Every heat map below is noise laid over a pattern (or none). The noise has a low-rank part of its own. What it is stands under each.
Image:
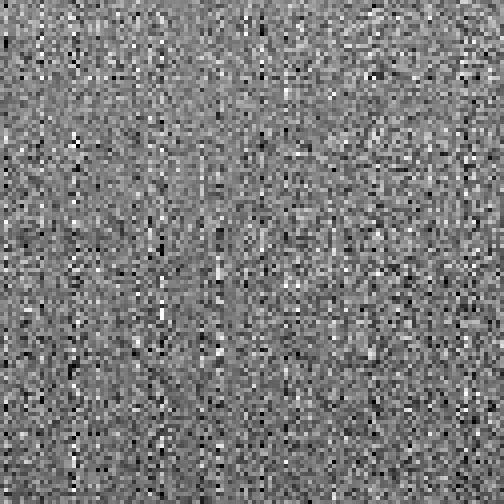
a smooth slope
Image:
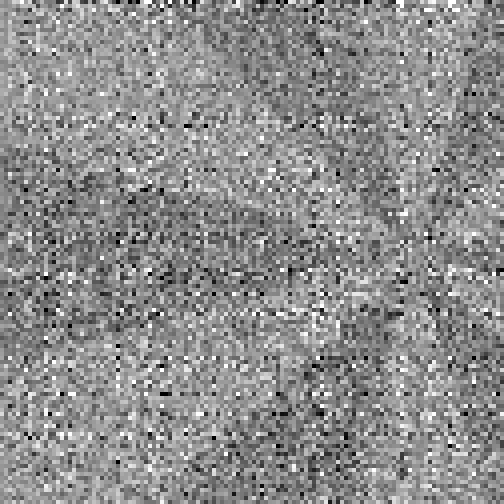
spokes from one point
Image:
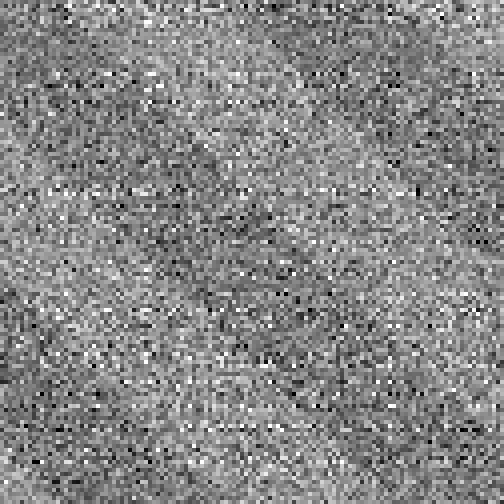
diagonal stripes
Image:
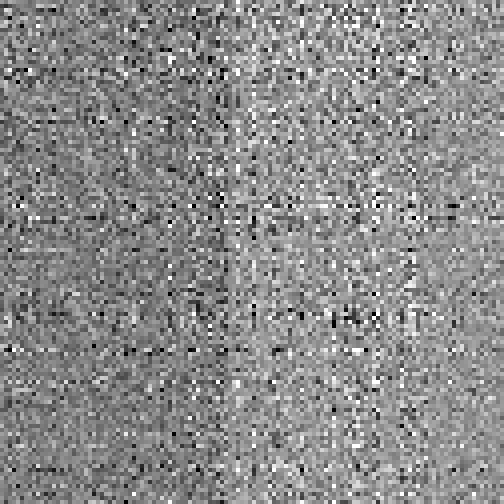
a sharp edge
